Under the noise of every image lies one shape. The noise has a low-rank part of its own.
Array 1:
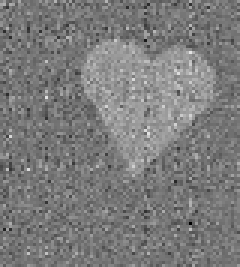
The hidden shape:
heart
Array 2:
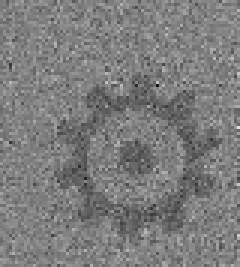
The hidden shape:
gear
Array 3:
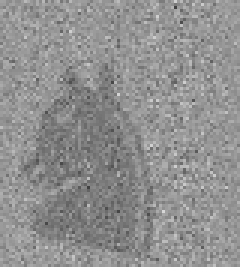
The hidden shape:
chess knight
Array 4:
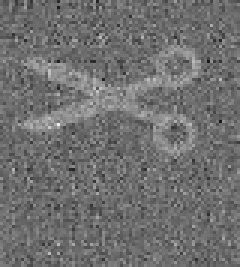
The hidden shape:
pair of scissors
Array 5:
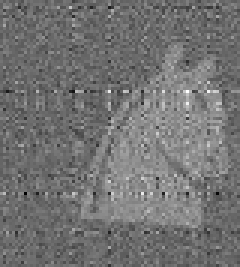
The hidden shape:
chess knight
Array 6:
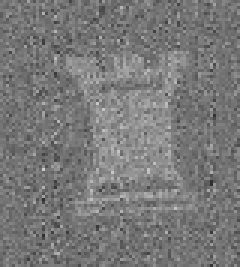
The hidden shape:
chess rook
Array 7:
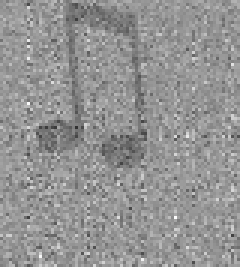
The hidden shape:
pair of musical notes
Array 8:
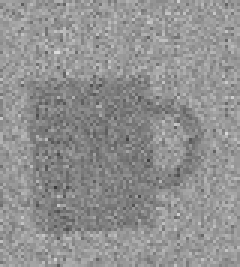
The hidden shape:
cup
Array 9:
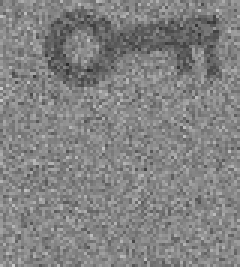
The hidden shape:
key
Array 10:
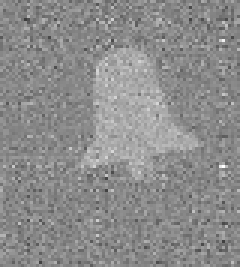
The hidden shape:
bell
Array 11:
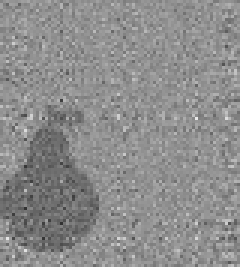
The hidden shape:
pear
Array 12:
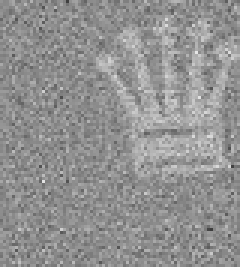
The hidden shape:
chess queen
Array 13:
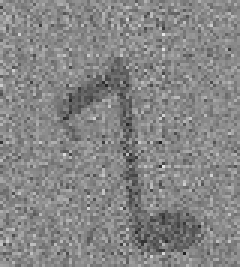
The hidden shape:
musical note
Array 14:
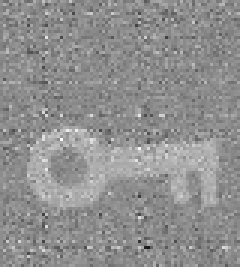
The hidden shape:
key
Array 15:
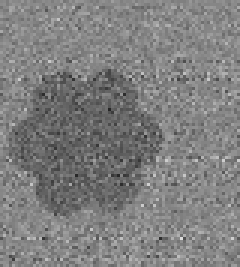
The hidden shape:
flower
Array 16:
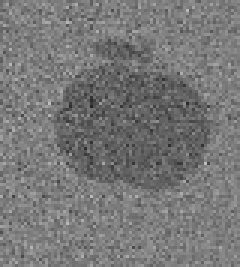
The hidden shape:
apple
